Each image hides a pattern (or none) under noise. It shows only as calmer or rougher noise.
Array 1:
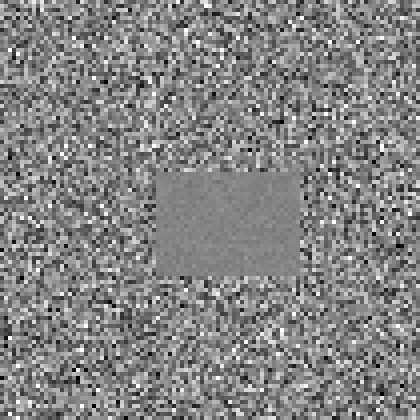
one block
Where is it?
centre
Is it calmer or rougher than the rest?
calmer
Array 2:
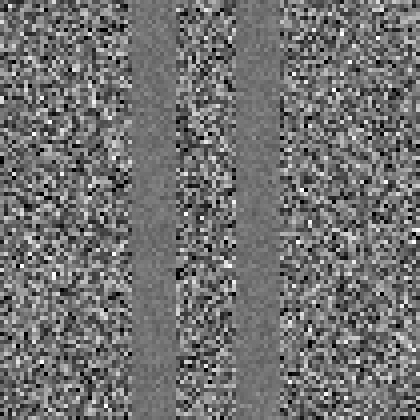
bands of columns
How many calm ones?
2
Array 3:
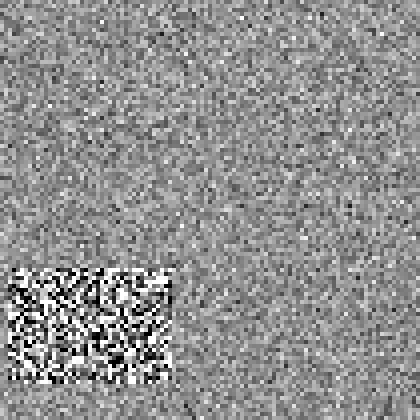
one block
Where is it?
bottom left
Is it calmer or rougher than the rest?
rougher
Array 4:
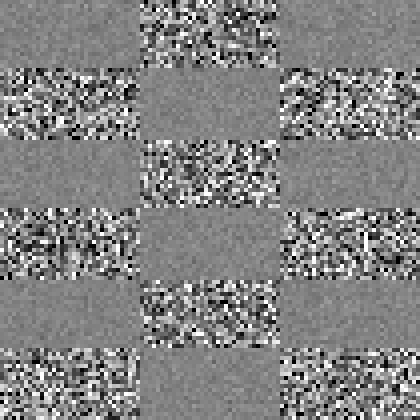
a checkerboard
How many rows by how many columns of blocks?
6 by 3
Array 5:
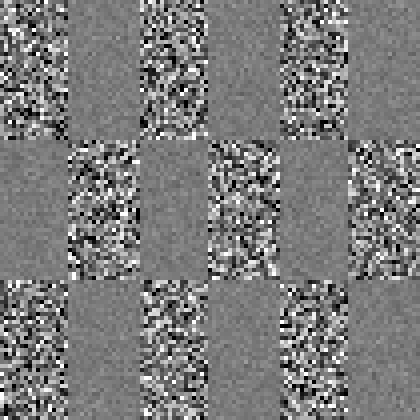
a checkerboard
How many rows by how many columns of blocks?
3 by 6
